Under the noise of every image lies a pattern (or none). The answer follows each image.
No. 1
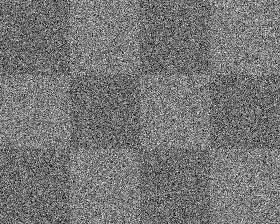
a checkerboard
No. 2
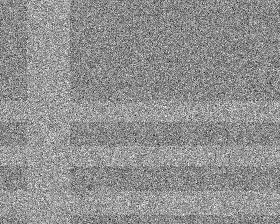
bands of rows crossing bands of columns
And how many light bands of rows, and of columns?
3 and 1
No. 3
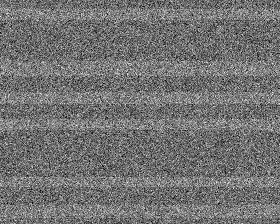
bands of rows
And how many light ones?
6
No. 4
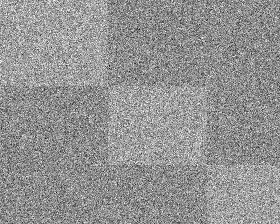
blocks along the diagonal
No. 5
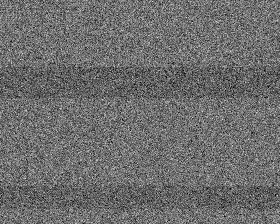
bands of rows
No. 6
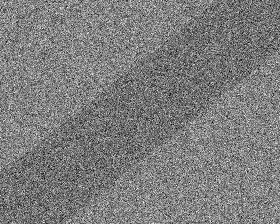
a diagonal band
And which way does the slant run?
bottom left to top right
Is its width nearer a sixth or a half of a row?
a half
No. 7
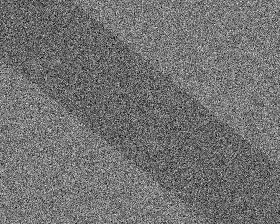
a diagonal band
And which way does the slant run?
top left to bottom right
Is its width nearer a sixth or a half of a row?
a half
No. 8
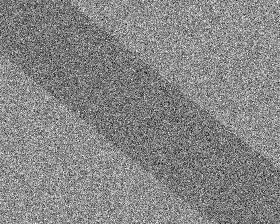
a diagonal band
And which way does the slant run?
top left to bottom right
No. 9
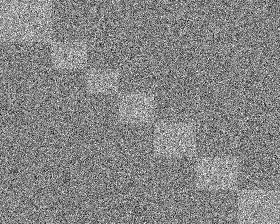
blocks along the diagonal
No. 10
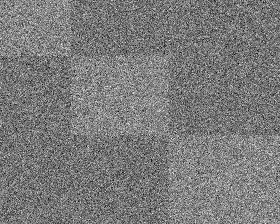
blocks along the diagonal
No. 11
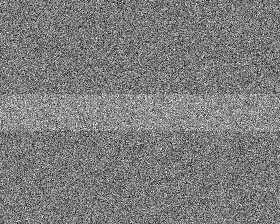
one band of rows
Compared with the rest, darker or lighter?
lighter
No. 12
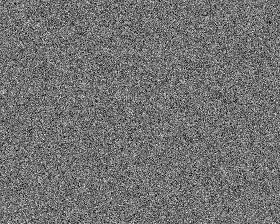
only noise
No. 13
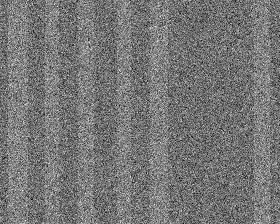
bands of columns
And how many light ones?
6
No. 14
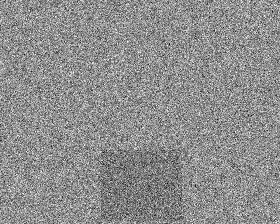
one block
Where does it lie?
bottom middle
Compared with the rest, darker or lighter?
darker
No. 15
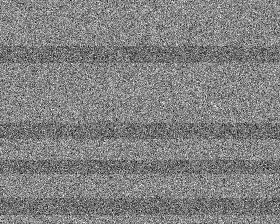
bands of rows
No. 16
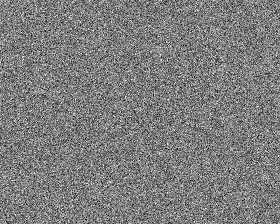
only noise
